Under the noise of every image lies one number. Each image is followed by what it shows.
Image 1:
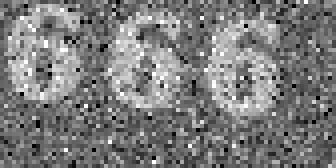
666
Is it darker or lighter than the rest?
lighter
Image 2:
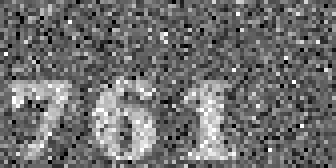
761
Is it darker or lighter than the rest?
lighter
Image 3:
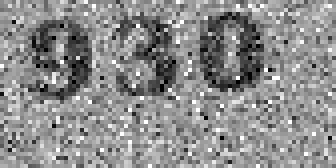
930
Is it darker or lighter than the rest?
darker
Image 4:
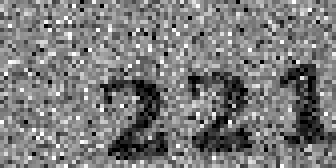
221
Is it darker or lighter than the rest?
darker
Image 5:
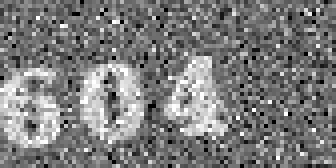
604
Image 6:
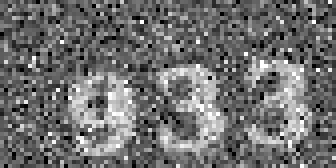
933
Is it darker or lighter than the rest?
lighter
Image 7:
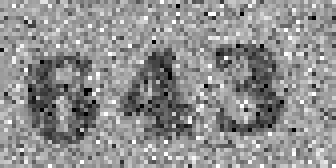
643
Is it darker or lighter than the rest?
darker
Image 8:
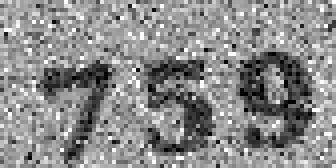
759
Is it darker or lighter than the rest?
darker
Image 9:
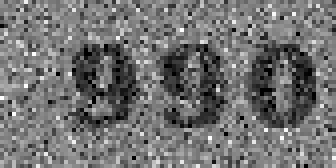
990
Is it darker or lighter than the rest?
darker
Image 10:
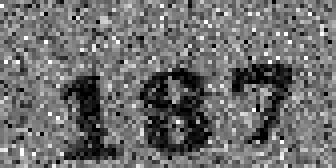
187
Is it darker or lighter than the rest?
darker
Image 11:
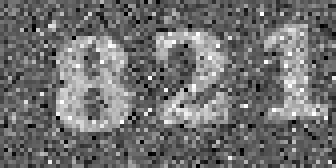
821
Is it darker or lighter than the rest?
lighter
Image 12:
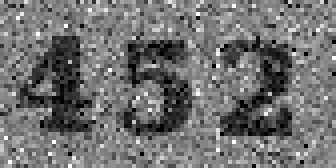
452
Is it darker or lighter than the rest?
darker
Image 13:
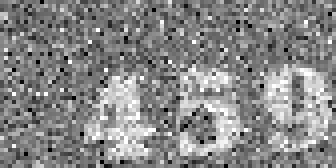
459
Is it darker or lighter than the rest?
lighter
